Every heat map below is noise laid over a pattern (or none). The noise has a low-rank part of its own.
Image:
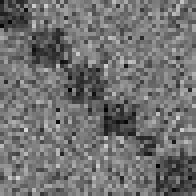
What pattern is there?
blocks along the diagonal
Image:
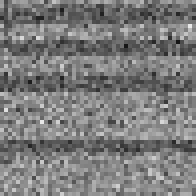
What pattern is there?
bands of rows
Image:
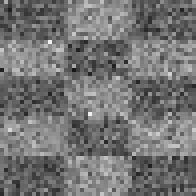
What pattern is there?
a checkerboard
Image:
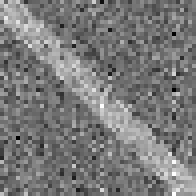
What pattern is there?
a diagonal band
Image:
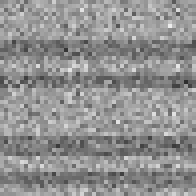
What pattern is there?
bands of rows
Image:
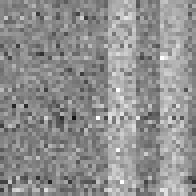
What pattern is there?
bands of columns
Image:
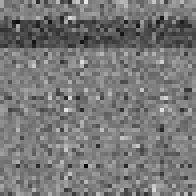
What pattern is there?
one band of rows
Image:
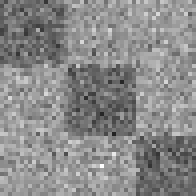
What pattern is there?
blocks along the diagonal
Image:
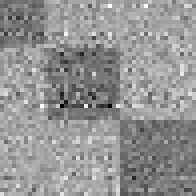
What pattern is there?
blocks along the diagonal
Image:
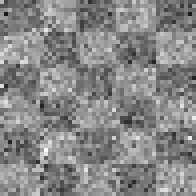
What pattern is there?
a checkerboard
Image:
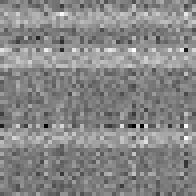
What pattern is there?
bands of rows
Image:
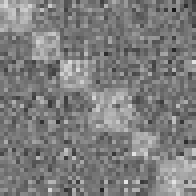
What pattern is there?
blocks along the diagonal
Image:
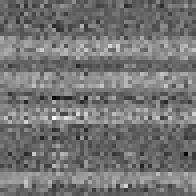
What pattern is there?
bands of rows
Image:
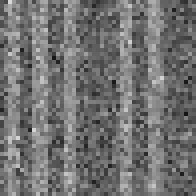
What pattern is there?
bands of columns
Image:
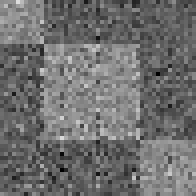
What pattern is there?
blocks along the diagonal
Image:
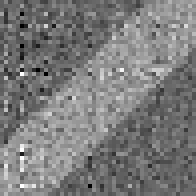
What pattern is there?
a diagonal band
